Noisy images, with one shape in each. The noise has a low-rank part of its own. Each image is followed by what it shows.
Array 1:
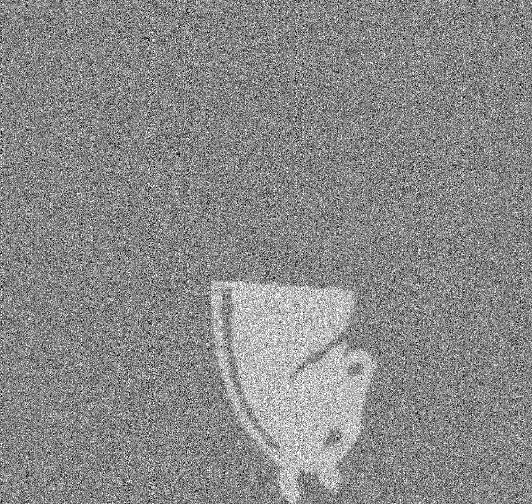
light chess knight, bottom middle
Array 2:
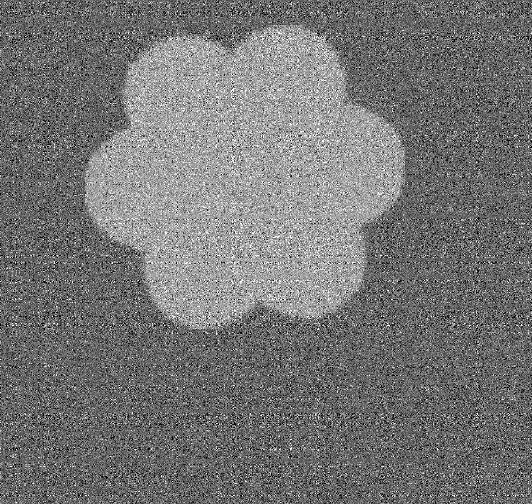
light flower
